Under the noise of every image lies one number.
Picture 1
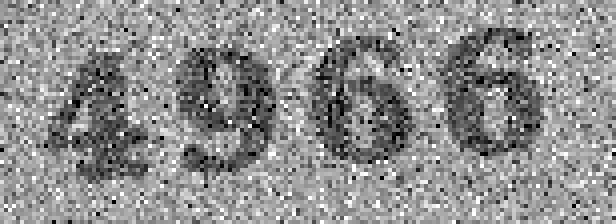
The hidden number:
4966
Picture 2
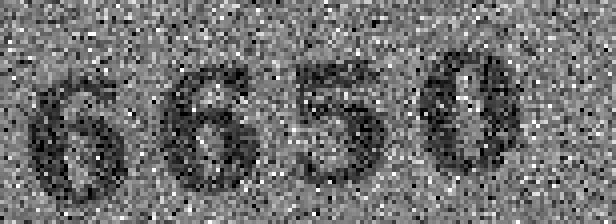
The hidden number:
6650
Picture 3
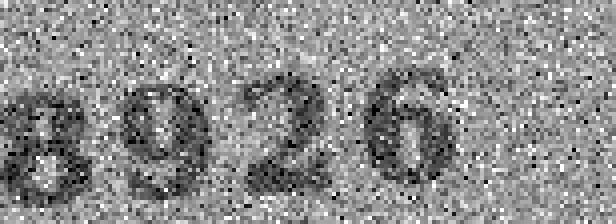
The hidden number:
8926
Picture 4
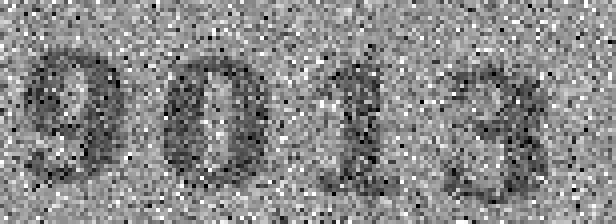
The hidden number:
9013
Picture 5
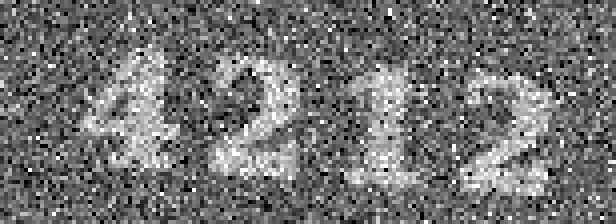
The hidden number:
4212
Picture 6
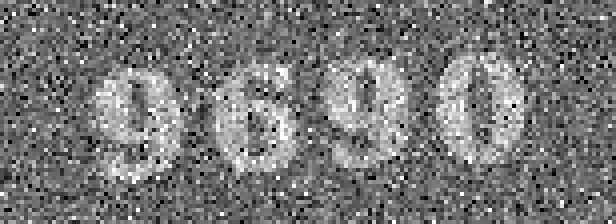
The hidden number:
9690
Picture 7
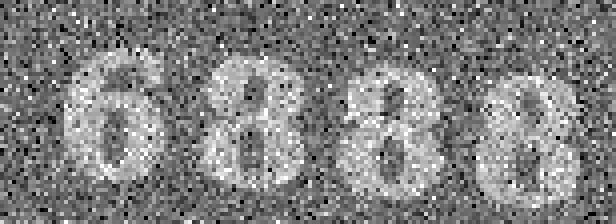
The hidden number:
6888
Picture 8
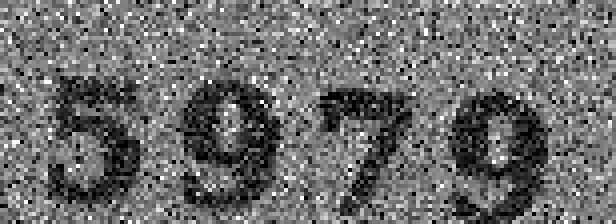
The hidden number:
5979
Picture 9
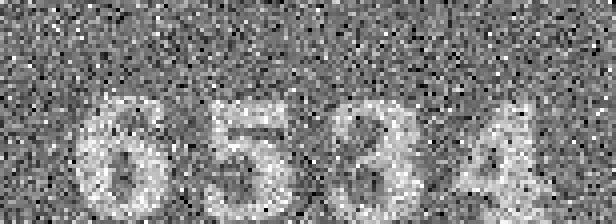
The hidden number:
6534
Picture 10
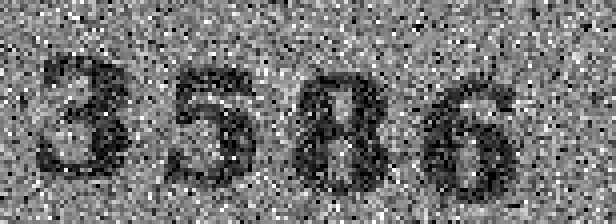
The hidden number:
3586
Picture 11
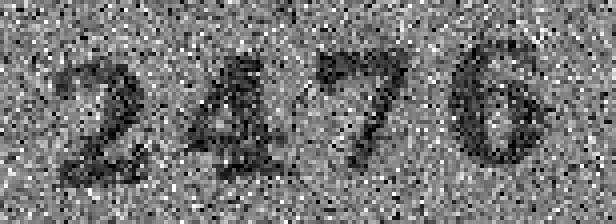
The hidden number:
2476
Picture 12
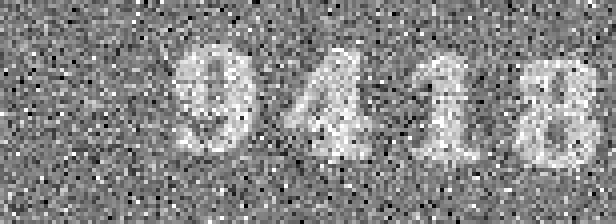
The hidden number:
9418
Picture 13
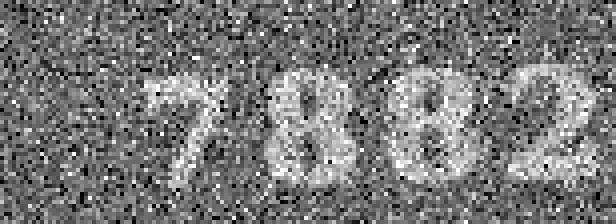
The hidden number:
7882
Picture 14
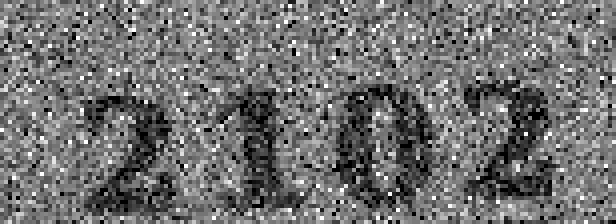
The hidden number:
2102
